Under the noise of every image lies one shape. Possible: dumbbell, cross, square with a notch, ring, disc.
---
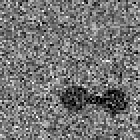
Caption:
dark dumbbell
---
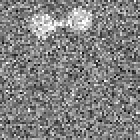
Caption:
light dumbbell, top middle
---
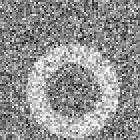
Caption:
light ring
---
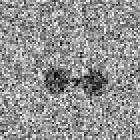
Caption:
dark dumbbell
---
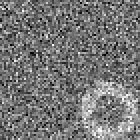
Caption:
light ring, bottom right
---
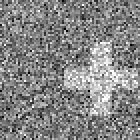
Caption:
light cross
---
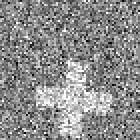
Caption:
light cross
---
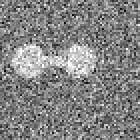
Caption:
light dumbbell
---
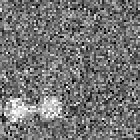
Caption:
light dumbbell, bottom left
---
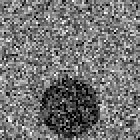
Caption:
dark disc, bottom middle
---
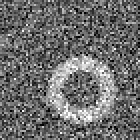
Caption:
light ring
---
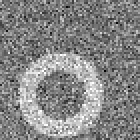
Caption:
light ring
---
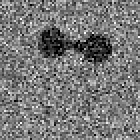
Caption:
dark dumbbell
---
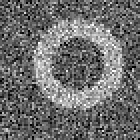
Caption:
light ring
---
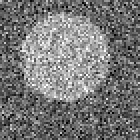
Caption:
light disc
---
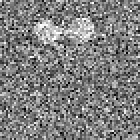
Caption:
light dumbbell, top middle
